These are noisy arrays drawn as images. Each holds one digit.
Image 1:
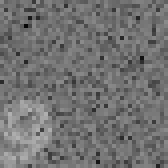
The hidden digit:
9
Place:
bottom left
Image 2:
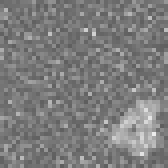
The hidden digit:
4
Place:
bottom right
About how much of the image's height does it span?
a third
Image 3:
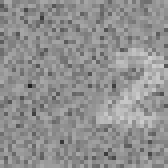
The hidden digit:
2
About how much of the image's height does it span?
half
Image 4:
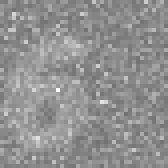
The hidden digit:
6
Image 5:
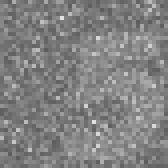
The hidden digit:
5
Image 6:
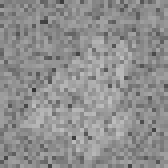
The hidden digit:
4
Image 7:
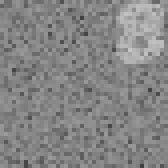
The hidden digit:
8
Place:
top right
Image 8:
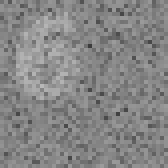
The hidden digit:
6
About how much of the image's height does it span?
half
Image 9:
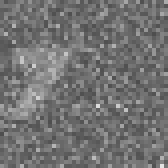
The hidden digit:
7
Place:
middle left
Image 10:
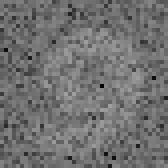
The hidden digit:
9
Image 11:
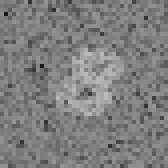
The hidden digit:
8
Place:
centre
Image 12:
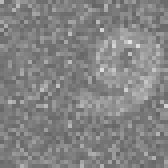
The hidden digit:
9
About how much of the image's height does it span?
half
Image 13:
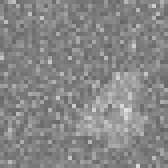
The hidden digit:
4
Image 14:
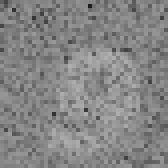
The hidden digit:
9
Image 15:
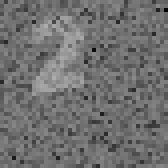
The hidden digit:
2
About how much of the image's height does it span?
half
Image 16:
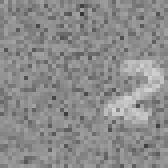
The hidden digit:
2
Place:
middle right
